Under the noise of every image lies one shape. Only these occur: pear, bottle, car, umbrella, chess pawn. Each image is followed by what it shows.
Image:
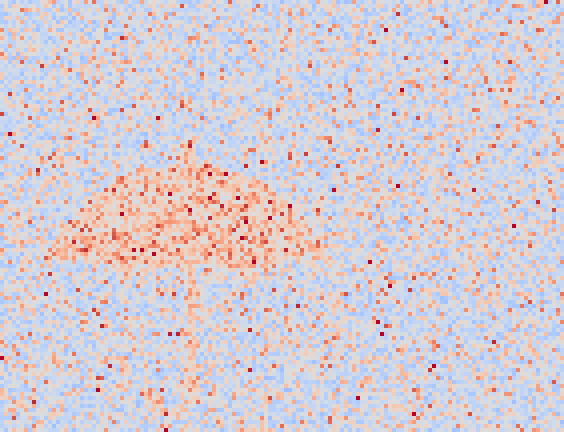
umbrella
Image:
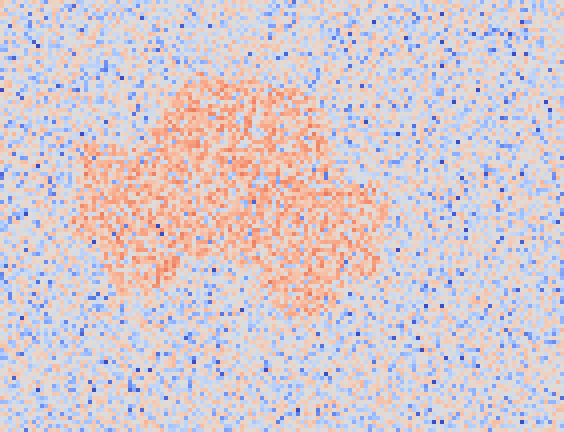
car
